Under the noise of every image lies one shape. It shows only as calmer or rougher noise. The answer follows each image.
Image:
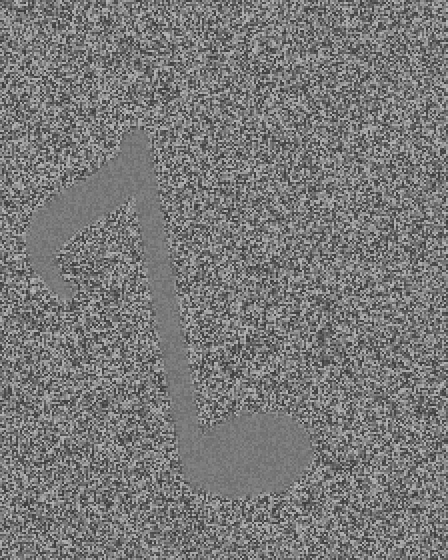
musical note
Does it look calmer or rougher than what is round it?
calmer
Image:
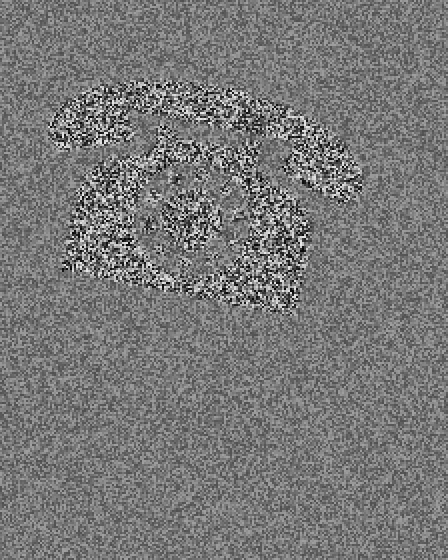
telephone
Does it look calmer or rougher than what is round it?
rougher
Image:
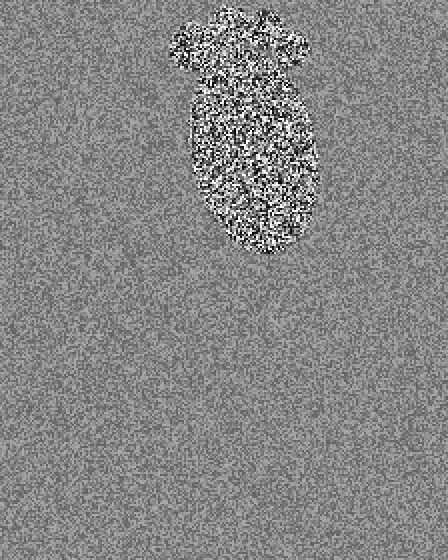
footprint
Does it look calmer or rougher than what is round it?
rougher
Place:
top middle
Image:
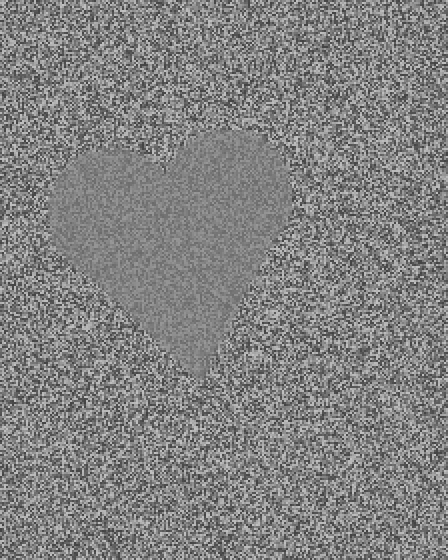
heart
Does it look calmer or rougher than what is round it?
calmer
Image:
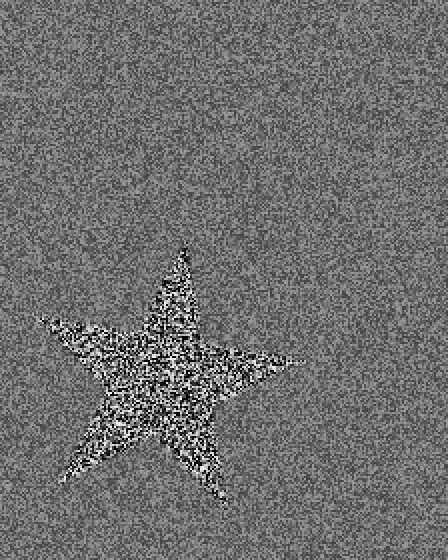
star
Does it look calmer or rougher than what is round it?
rougher
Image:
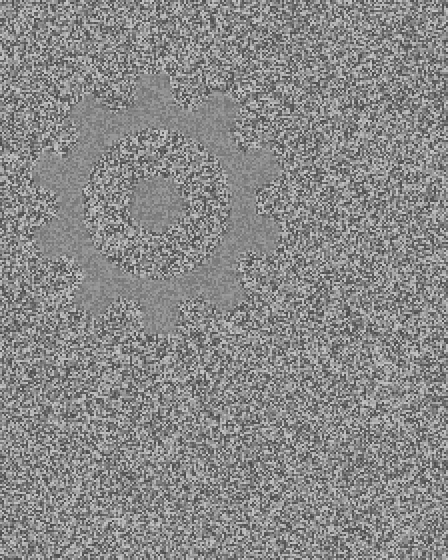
gear
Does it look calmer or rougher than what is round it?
calmer
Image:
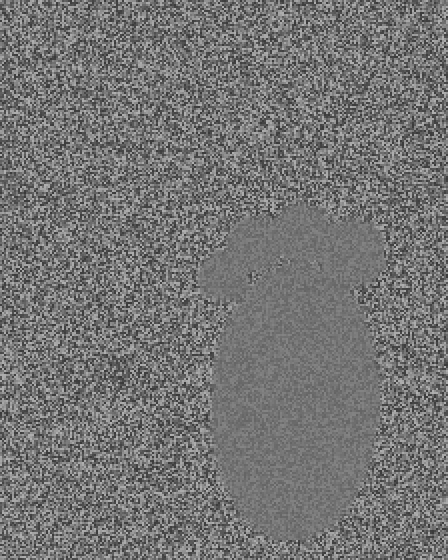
footprint
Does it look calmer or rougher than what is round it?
calmer
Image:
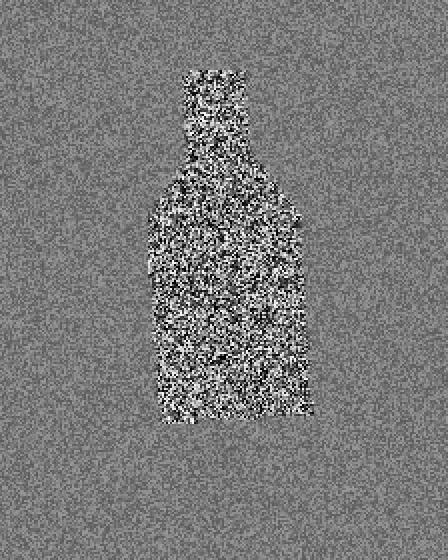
bottle
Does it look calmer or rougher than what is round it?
rougher
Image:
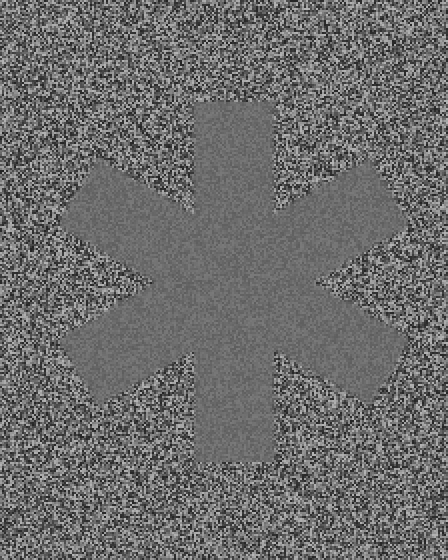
asterisk
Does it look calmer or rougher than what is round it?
calmer
